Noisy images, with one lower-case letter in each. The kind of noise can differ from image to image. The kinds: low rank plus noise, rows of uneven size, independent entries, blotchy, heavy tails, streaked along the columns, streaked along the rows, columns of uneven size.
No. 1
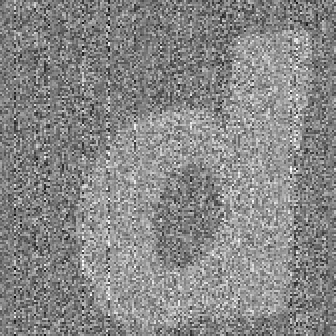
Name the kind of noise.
columns of uneven size
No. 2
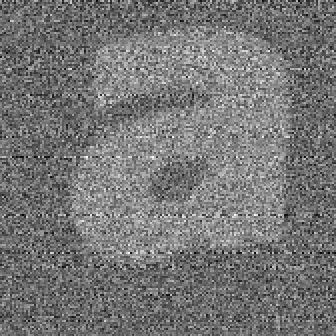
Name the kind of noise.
rows of uneven size
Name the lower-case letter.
a
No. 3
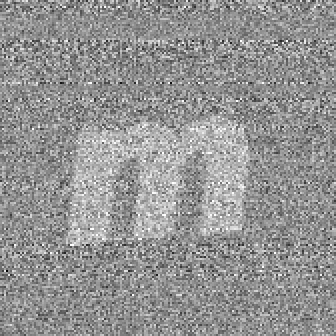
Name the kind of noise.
rows of uneven size
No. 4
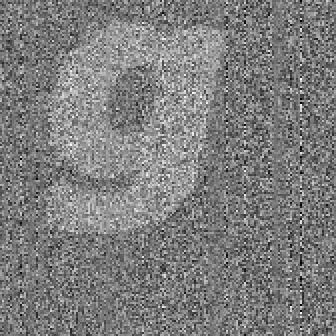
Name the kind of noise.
columns of uneven size
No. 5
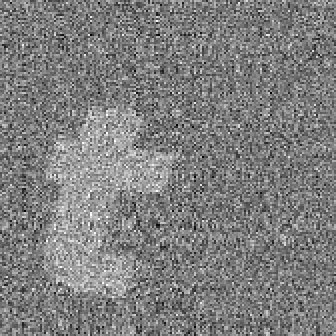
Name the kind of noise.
low rank plus noise
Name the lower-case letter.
t
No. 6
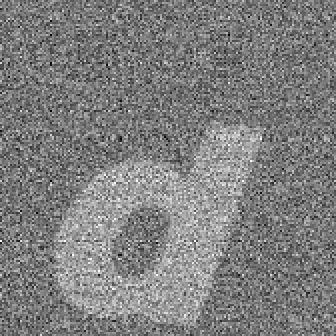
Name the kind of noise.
low rank plus noise
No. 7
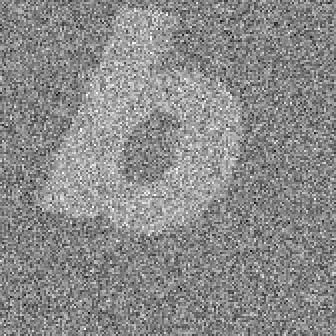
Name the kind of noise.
independent entries
